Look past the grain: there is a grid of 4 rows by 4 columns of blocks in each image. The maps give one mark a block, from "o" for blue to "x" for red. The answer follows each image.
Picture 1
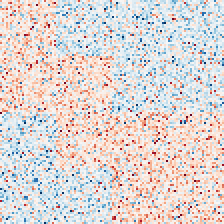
x o o o
x x o o
o x x x
o o x x
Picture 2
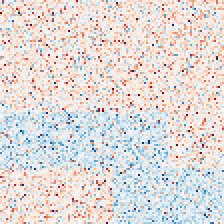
x x x x
x x x x
o o o x
x x o o
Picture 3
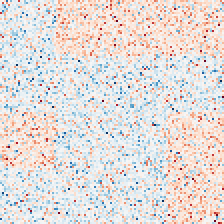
o x x x
o o o o
x o o x
o o o x
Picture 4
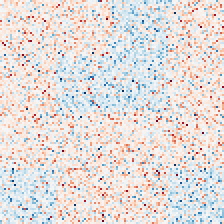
x x o x
x o o x
x x x x
o x x o
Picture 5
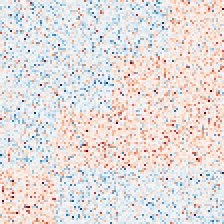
o o o x
o o x x
o x x x
x o o o
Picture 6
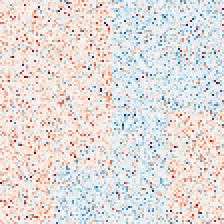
x x o o
x x o o
x x o x
x o o x
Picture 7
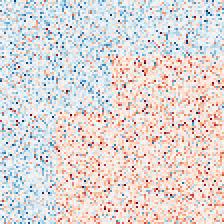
o o o o
o o x x
o x x x
o x x x
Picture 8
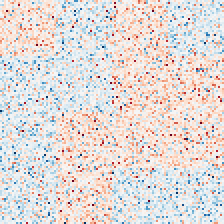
x o x o
o o x x
o x x x
o x o o
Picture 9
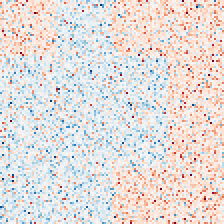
x o x x
o o o x
o o o x
o o x x
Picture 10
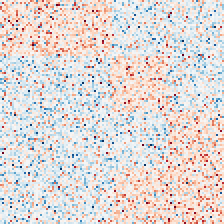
x x o o
o o x o
o o o x
o o x x
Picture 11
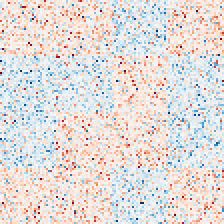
x x o x
o o x o
o x x o
x x o x
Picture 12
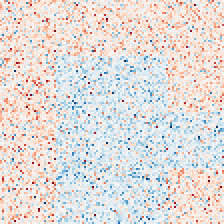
x x x x
x o o x
x o o o
x o o x
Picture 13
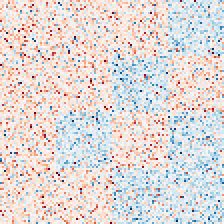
x x x o
x x o x
x o x o
x x o o
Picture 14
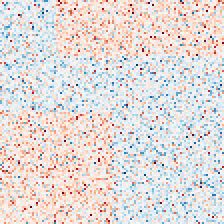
o x x x
o o o o
x x o o
x x o o
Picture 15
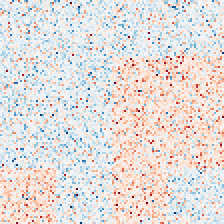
o o o o
o o x x
o o x x
x o x o
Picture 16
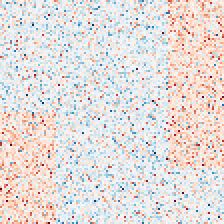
o o o x
o o o x
x o o x
x o o o
